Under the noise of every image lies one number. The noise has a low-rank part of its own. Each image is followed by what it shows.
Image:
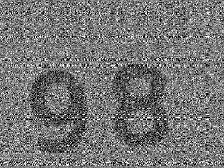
98
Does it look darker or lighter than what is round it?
darker
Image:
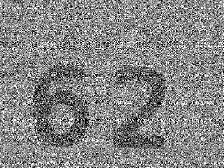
62
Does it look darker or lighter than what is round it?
darker
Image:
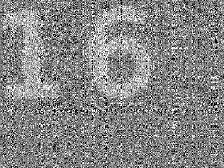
16
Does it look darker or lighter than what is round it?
lighter
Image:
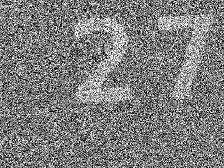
27
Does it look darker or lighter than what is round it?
lighter
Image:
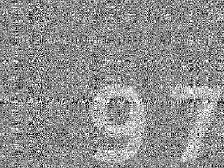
97
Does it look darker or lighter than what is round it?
lighter
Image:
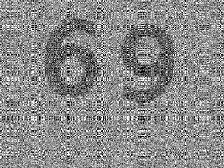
69
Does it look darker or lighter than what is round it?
darker
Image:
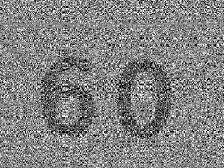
60
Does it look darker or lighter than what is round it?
darker
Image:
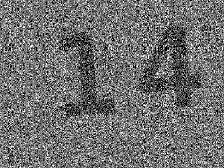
14
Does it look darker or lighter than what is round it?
darker
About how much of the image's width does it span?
two thirds
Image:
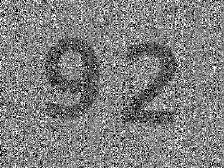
92
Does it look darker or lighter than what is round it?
darker
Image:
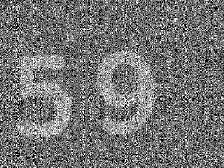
59
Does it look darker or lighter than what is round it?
lighter
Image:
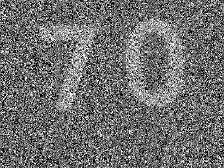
70
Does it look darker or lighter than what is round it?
lighter
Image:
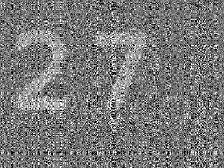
27
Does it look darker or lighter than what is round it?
lighter
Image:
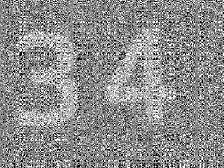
34
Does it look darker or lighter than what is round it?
lighter
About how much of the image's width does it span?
two thirds
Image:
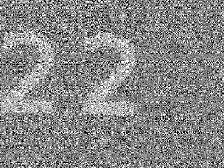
22
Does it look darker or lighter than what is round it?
lighter
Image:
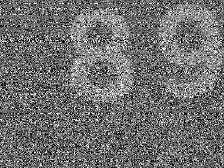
89
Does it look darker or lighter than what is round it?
lighter
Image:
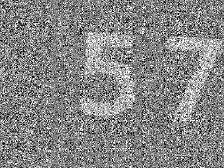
57
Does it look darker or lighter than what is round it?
lighter
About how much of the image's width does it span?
two thirds
